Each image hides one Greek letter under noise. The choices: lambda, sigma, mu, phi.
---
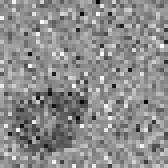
sigma
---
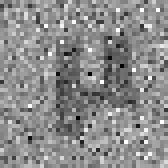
mu
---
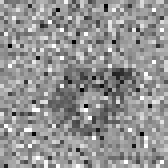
sigma
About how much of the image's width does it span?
half
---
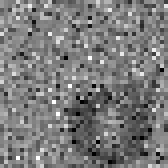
sigma
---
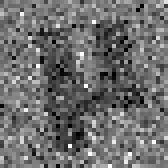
mu
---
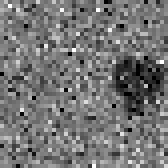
phi
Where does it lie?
middle right
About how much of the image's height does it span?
a third
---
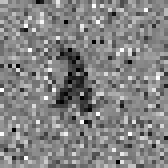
lambda
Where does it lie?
centre
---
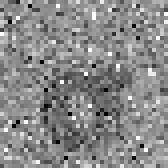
sigma
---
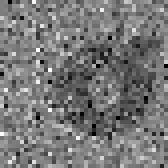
sigma
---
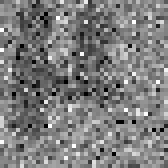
mu
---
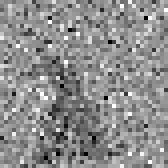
lambda
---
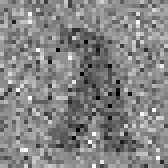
lambda
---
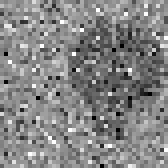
phi
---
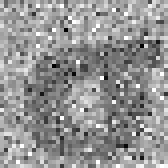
sigma
